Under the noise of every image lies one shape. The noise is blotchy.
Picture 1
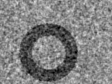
dark ring
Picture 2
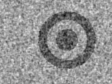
dark bullseye
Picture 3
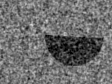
dark half disc
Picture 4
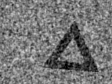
dark triangle frame
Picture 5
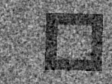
dark square frame
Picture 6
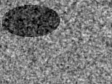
dark ellipse
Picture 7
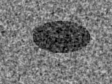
dark ellipse
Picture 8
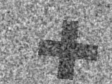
dark cross
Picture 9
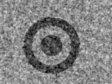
dark bullseye
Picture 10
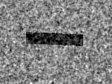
dark bar
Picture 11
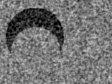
dark crescent
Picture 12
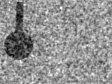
dark lollipop
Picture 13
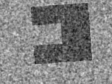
dark square with a notch
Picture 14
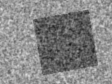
dark square
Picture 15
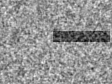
dark bar
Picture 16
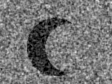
dark crescent
